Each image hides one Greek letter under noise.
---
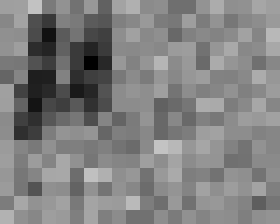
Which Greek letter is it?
mu
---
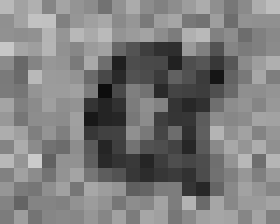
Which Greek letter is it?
alpha
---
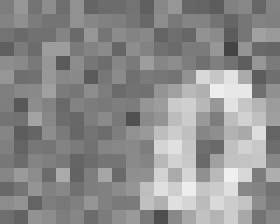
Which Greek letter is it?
omega
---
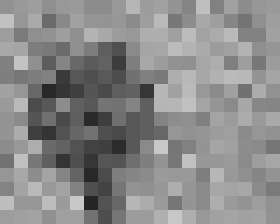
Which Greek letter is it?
phi
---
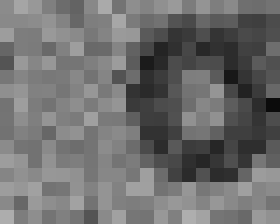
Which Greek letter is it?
sigma
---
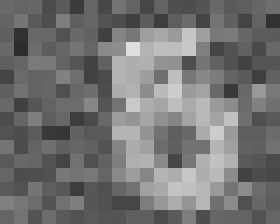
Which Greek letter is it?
delta
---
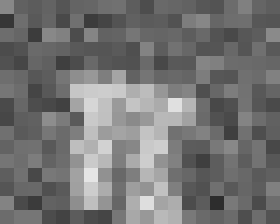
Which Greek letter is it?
pi
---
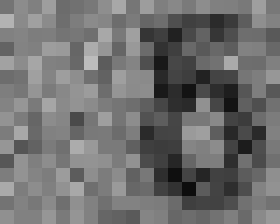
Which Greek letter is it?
delta
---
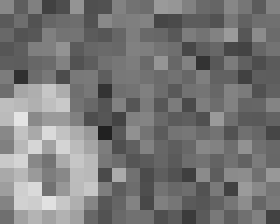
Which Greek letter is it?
delta
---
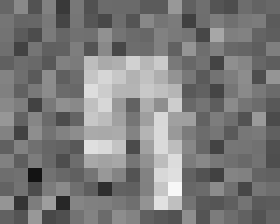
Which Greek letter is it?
eta
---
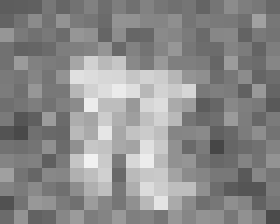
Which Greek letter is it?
pi
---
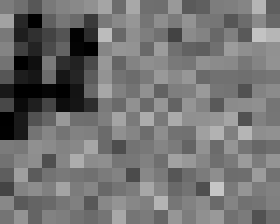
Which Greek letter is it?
mu
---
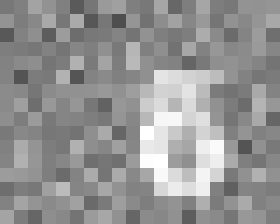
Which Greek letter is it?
delta
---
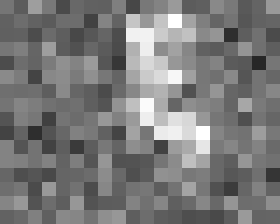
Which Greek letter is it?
xi
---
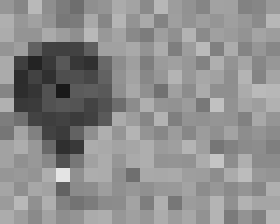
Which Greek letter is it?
phi
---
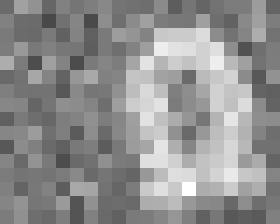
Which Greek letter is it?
omega
